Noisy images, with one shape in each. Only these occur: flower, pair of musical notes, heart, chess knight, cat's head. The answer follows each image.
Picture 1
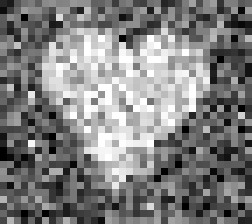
heart
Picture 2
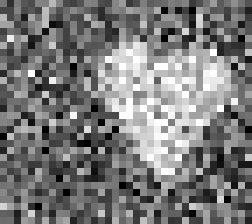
heart
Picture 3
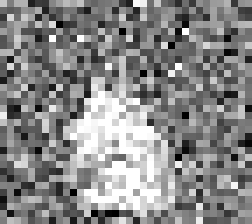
chess knight
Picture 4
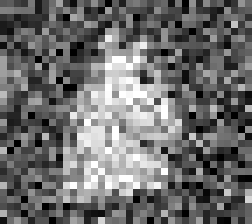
chess knight
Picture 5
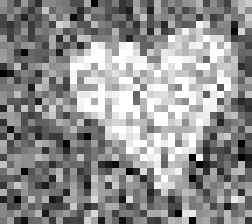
heart
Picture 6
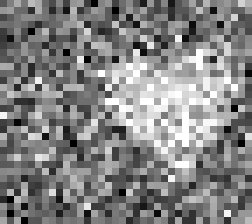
heart
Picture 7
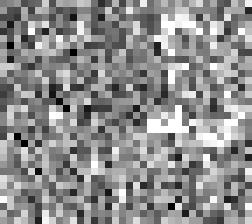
pair of musical notes
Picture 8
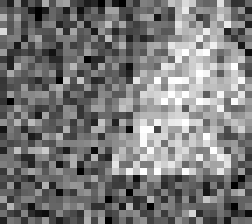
chess knight
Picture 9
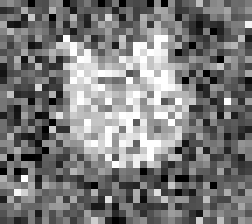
cat's head
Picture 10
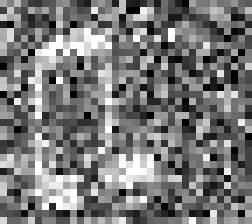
pair of musical notes
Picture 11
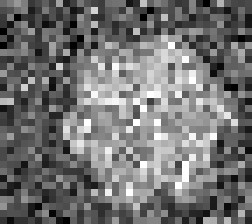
flower
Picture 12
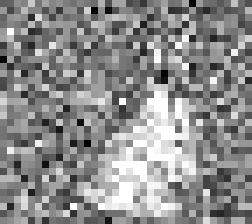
chess knight
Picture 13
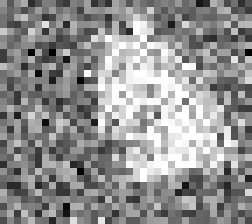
chess knight
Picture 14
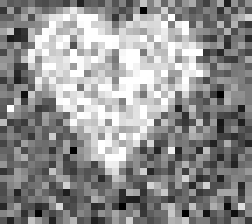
heart
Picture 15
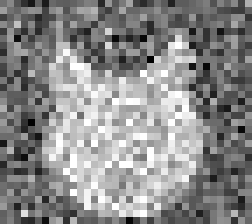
cat's head
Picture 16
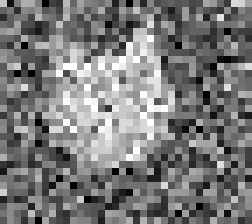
cat's head
